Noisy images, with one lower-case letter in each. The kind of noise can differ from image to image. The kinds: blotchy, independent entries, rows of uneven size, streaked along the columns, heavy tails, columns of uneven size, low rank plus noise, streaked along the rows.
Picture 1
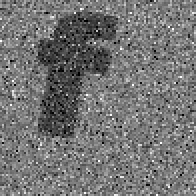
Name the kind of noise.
heavy tails
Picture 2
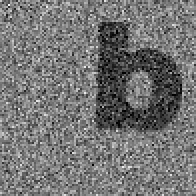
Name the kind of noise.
independent entries
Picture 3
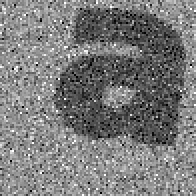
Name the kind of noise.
heavy tails
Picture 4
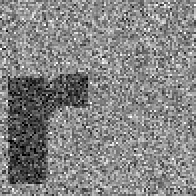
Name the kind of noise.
low rank plus noise
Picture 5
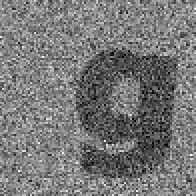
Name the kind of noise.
low rank plus noise
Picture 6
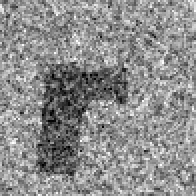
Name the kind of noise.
blotchy
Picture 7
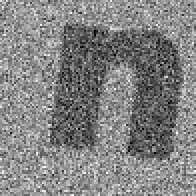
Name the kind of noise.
low rank plus noise
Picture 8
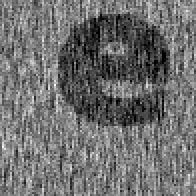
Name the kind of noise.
streaked along the columns
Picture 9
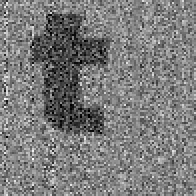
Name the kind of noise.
columns of uneven size
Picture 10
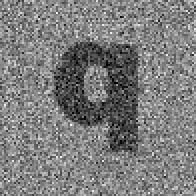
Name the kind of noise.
low rank plus noise
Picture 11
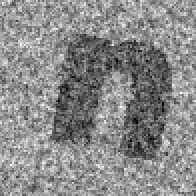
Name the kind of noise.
blotchy
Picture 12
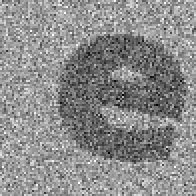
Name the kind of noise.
independent entries
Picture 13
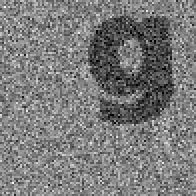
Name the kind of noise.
independent entries
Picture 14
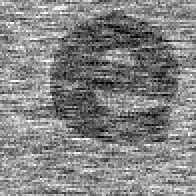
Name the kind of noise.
streaked along the rows
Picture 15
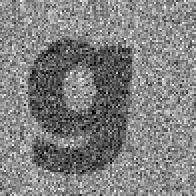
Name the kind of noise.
low rank plus noise
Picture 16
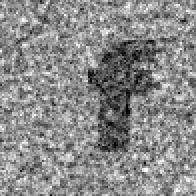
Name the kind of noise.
blotchy
